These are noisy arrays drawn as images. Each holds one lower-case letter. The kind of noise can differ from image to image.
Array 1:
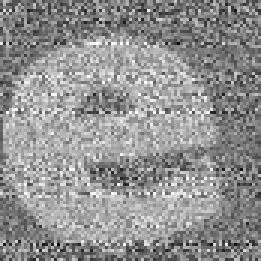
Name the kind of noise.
rows of uneven size
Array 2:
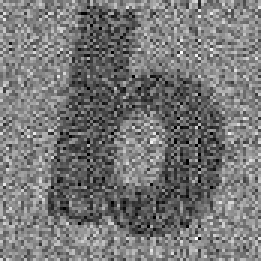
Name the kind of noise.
low rank plus noise
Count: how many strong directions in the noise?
two
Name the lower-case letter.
b
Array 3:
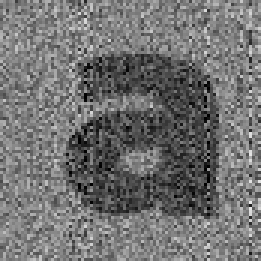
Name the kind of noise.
columns of uneven size
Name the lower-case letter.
a
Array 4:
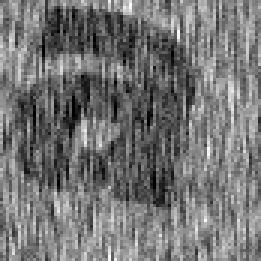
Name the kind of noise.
streaked along the columns
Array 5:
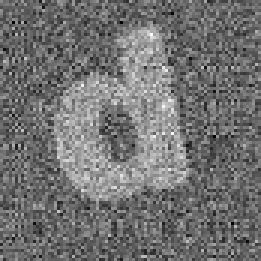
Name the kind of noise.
low rank plus noise
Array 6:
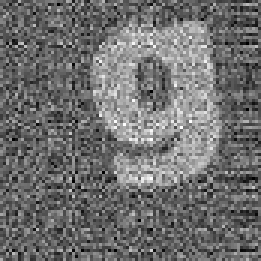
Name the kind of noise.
low rank plus noise
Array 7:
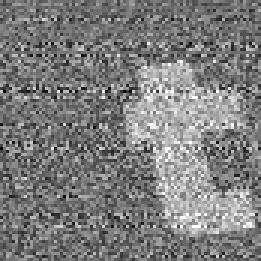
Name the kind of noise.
rows of uneven size
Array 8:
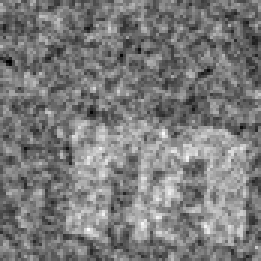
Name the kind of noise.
blotchy
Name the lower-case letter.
m
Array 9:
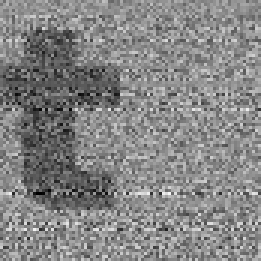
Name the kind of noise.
rows of uneven size
